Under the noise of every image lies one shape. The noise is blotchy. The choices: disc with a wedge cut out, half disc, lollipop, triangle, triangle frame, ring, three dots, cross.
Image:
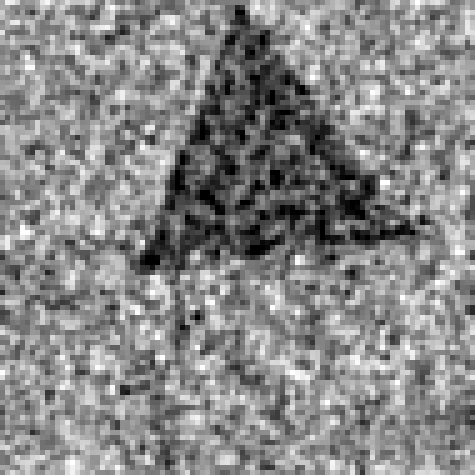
triangle
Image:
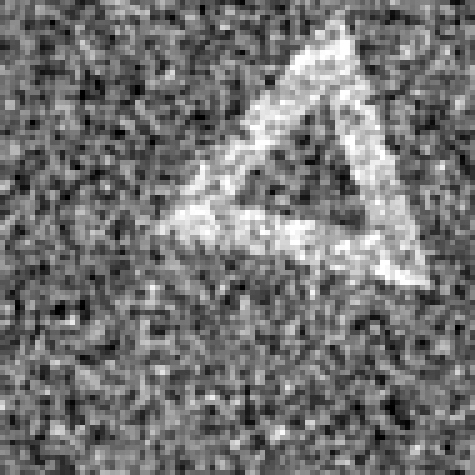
triangle frame
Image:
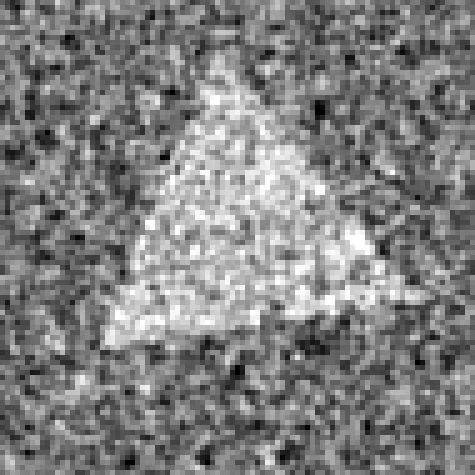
triangle
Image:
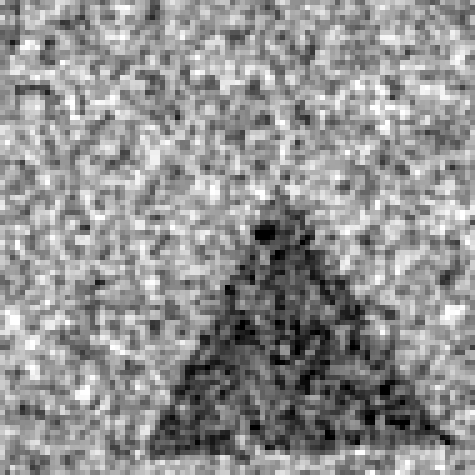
triangle
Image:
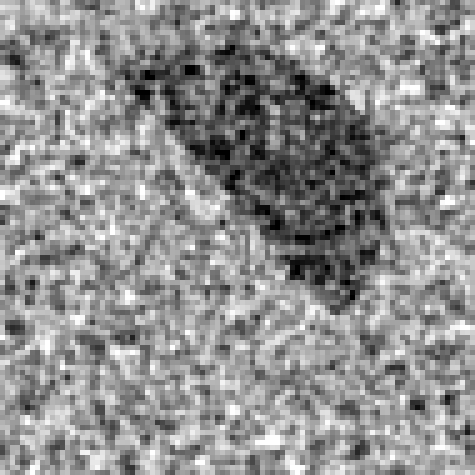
half disc
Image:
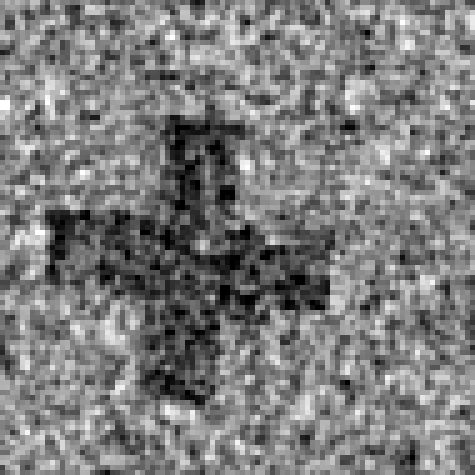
cross
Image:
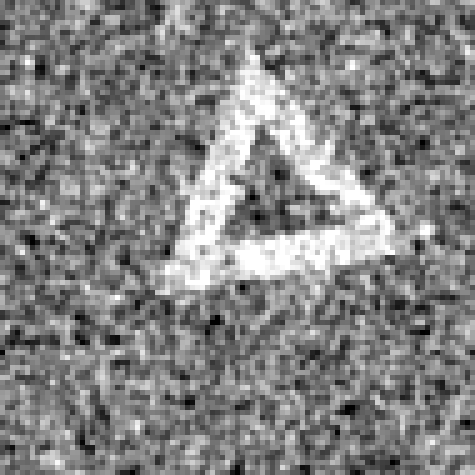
triangle frame
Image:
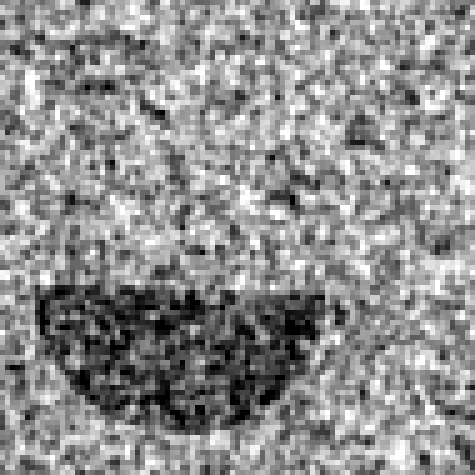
half disc
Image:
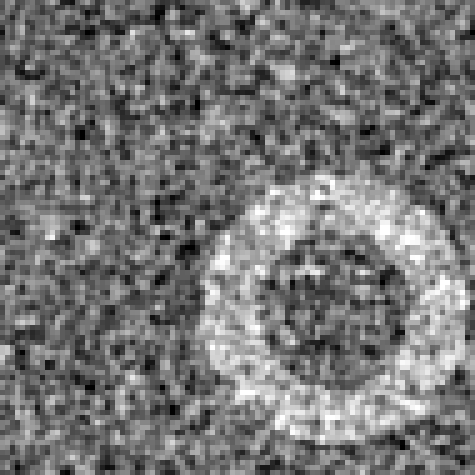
ring
